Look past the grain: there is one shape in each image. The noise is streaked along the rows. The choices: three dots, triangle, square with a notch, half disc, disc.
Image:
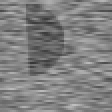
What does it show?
dark half disc
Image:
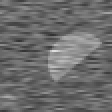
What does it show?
light half disc
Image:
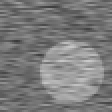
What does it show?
light disc
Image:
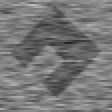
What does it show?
dark square with a notch
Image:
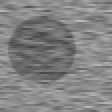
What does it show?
dark disc
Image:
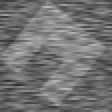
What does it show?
light square with a notch
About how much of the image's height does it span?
nearly all
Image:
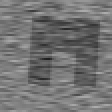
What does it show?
dark square with a notch
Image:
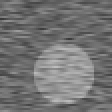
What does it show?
light disc
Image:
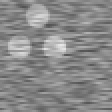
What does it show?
light three dots
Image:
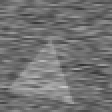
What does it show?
light triangle
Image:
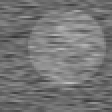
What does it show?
light disc
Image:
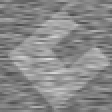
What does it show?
light square with a notch
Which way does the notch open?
up and right
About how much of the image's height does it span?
nearly all
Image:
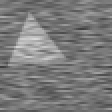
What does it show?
light triangle
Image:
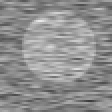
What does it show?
light disc
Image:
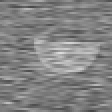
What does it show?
light half disc
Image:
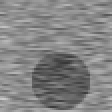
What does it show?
dark disc
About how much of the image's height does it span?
half
